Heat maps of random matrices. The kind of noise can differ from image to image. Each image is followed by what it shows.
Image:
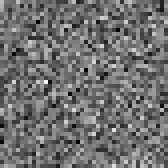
independent entries
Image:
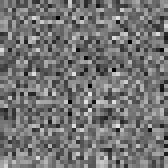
low rank plus noise
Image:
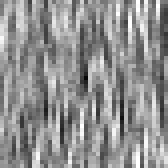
streaked along the columns
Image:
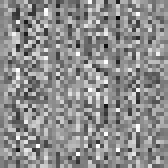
columns of uneven size
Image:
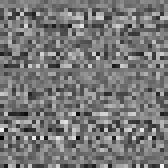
rows of uneven size
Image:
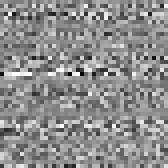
rows of uneven size
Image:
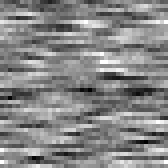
streaked along the rows
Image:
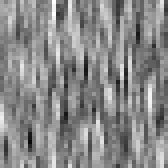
streaked along the columns
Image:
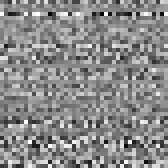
rows of uneven size
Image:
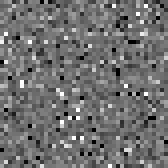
heavy tails
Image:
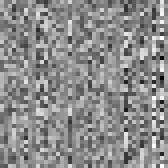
columns of uneven size
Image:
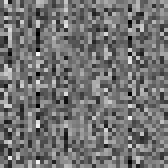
columns of uneven size
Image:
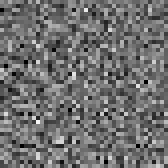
low rank plus noise
